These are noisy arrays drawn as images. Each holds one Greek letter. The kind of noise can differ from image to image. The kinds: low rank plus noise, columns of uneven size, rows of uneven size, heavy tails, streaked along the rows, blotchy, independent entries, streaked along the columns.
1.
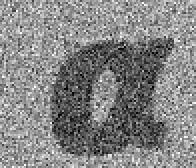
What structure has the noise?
independent entries
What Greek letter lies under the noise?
alpha
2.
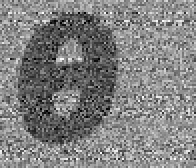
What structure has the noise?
rows of uneven size
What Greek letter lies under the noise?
theta
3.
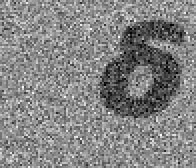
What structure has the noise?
independent entries
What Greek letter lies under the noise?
delta
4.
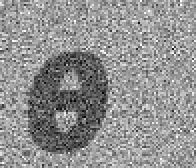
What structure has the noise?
low rank plus noise
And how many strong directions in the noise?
one
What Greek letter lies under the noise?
theta
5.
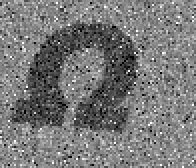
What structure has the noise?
heavy tails
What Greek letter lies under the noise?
omega
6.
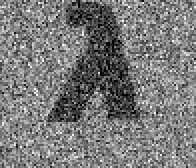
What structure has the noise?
independent entries
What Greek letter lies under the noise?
lambda
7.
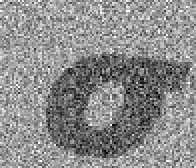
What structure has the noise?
low rank plus noise
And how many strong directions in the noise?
one
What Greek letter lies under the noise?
sigma
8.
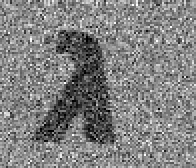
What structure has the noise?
low rank plus noise
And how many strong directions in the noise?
one
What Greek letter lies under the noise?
lambda
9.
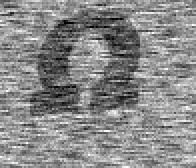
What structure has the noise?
streaked along the rows
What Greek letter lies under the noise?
omega
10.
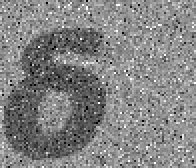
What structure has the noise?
heavy tails
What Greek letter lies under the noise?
delta
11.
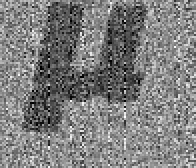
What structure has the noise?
columns of uneven size
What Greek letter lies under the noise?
mu
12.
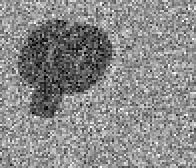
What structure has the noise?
independent entries
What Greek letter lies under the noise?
phi
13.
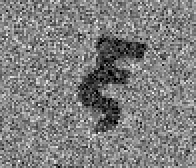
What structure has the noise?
independent entries
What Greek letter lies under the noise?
xi
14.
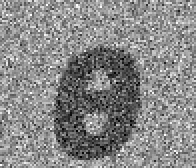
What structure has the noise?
independent entries
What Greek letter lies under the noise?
theta
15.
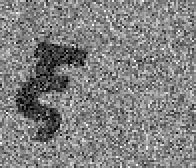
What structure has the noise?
independent entries
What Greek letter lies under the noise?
xi
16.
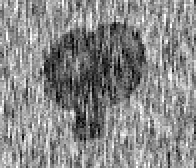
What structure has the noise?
streaked along the columns
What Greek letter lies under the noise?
phi
